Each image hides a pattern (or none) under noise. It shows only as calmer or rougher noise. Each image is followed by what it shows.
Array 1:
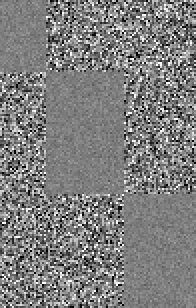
blocks along the diagonal
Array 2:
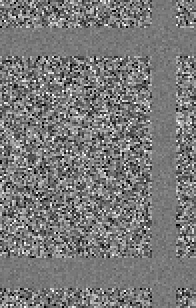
bands of rows crossing bands of columns
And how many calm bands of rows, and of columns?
2 and 1
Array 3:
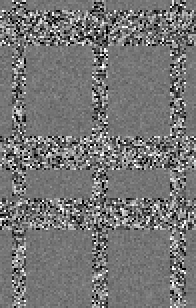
bands of rows crossing bands of columns
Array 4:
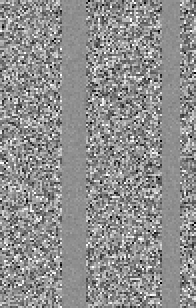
bands of columns
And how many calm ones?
2
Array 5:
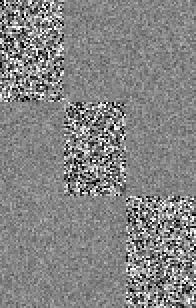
blocks along the diagonal
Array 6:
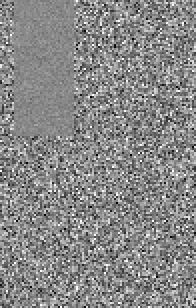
one block
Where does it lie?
top left
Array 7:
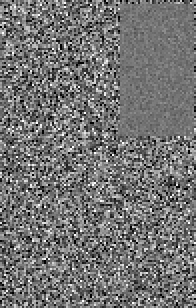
one block
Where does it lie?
top right
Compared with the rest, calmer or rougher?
calmer
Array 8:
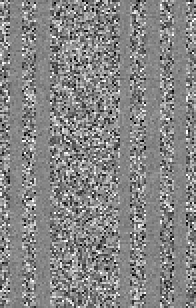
bands of columns
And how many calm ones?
5
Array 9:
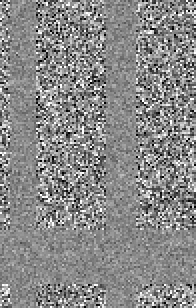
bands of rows crossing bands of columns
